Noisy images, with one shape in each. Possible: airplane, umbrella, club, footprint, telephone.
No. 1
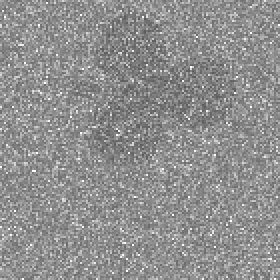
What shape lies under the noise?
club
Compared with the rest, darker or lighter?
darker
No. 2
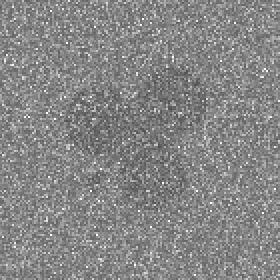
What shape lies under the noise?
club
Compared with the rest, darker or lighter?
darker
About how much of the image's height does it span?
half
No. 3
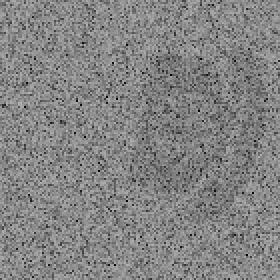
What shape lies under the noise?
telephone
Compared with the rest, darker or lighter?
darker
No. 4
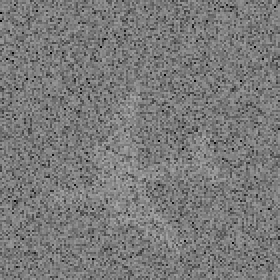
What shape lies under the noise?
airplane
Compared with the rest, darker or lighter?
lighter
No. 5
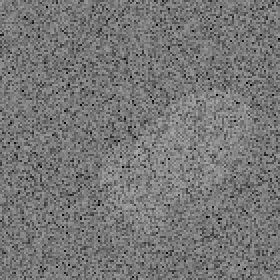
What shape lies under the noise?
footprint
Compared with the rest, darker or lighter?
lighter
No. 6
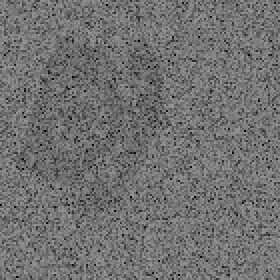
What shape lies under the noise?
telephone
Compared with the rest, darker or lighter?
darker
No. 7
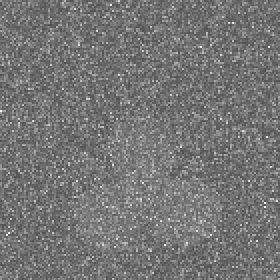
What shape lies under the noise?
club
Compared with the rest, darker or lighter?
lighter
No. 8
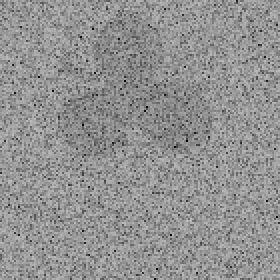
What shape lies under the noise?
club
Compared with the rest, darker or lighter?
darker
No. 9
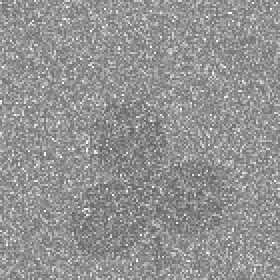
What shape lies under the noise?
club
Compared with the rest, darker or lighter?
darker
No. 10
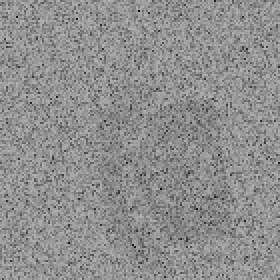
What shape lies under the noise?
telephone
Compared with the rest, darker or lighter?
darker
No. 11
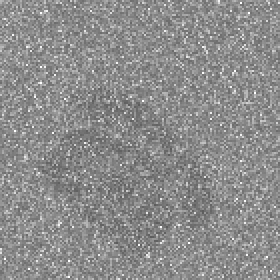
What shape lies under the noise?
telephone
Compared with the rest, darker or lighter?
darker
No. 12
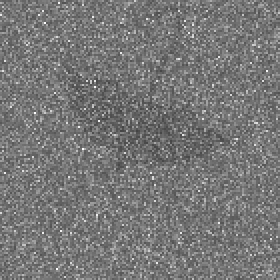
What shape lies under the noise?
umbrella
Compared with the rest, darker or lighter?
darker
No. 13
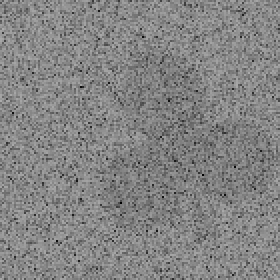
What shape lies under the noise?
club
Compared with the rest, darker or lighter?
darker
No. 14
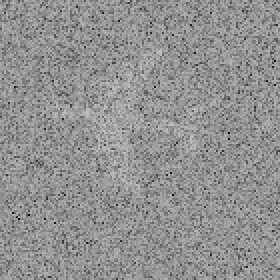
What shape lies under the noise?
airplane
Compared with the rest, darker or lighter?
lighter
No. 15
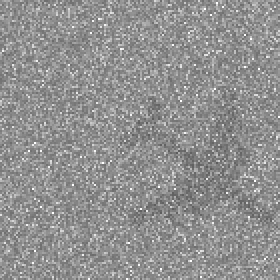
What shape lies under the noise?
airplane
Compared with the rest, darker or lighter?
darker
